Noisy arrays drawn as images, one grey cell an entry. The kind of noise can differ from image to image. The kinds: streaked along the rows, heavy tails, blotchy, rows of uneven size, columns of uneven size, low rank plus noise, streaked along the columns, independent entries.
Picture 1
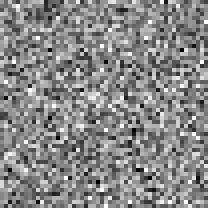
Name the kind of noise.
independent entries
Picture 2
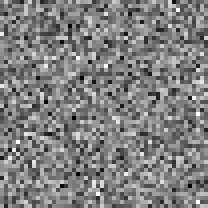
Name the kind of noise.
independent entries
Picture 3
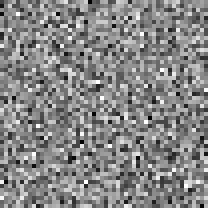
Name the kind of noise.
independent entries
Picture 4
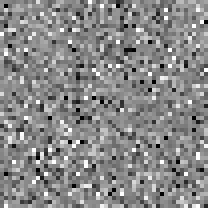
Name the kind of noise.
heavy tails
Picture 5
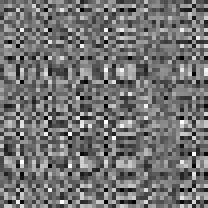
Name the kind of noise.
low rank plus noise
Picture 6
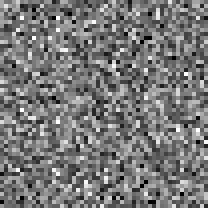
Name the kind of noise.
independent entries
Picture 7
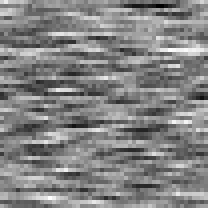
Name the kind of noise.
streaked along the rows
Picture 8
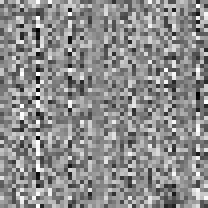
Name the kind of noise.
columns of uneven size
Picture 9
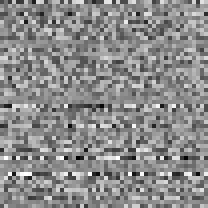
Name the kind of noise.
rows of uneven size
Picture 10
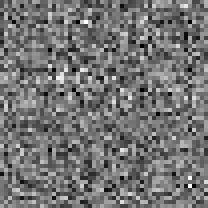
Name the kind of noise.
low rank plus noise
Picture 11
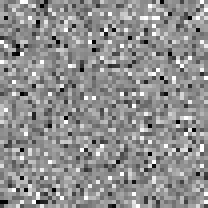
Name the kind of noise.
heavy tails
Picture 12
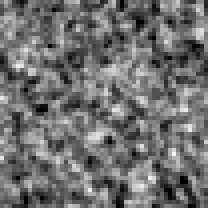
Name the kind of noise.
blotchy
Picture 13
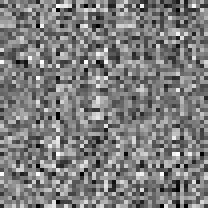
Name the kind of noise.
low rank plus noise
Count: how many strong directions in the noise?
three or four
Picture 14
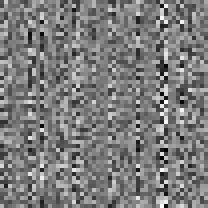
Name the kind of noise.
columns of uneven size
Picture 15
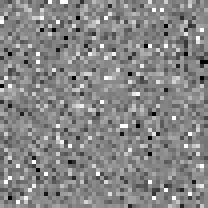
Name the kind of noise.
heavy tails
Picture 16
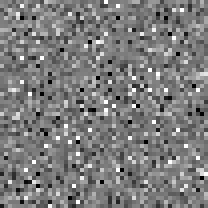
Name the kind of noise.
heavy tails
